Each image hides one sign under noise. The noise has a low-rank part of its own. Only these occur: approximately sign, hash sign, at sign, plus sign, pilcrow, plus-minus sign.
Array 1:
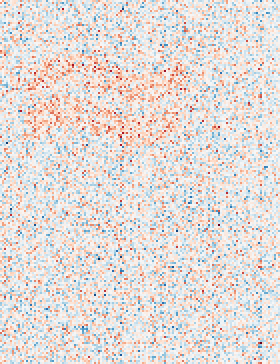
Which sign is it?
approximately sign
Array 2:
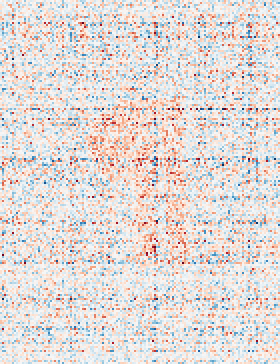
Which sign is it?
pilcrow
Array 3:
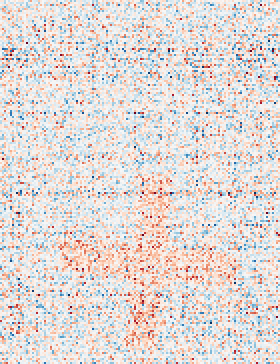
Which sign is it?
plus sign
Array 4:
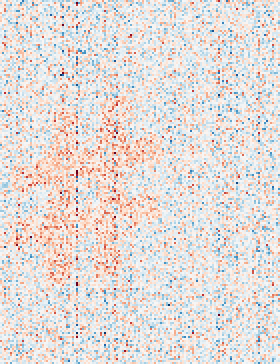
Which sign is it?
hash sign
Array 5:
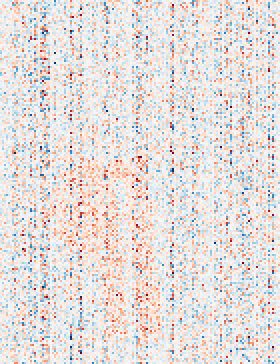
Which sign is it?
pilcrow
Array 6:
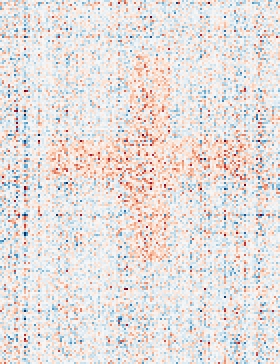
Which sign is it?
plus sign
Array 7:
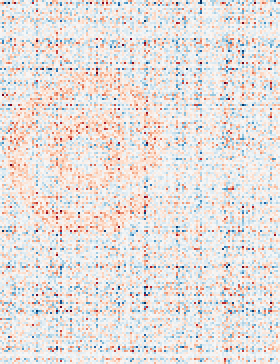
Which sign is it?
at sign
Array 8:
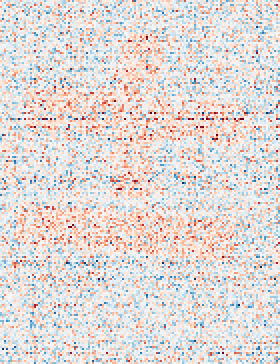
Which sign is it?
plus-minus sign
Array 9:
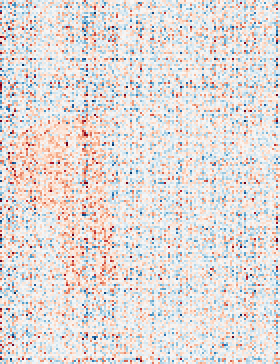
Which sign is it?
pilcrow
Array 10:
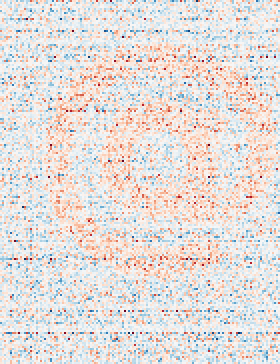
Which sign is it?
at sign
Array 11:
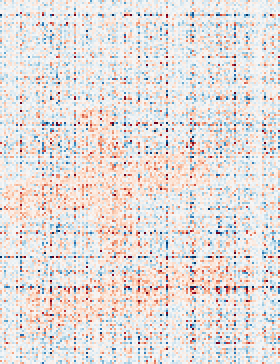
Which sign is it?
plus-minus sign
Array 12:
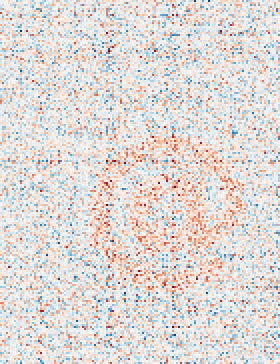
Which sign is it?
at sign
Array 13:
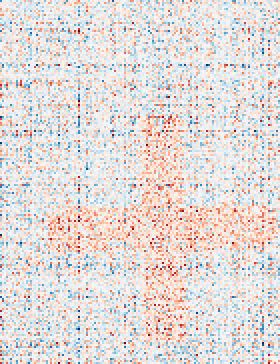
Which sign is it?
plus sign
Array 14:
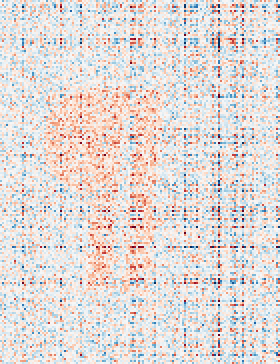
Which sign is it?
pilcrow
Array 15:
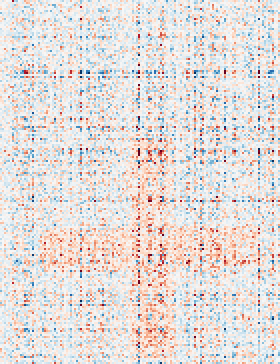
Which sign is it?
plus sign
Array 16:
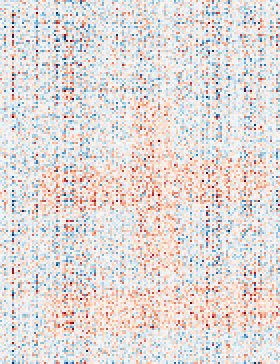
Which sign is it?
plus-minus sign
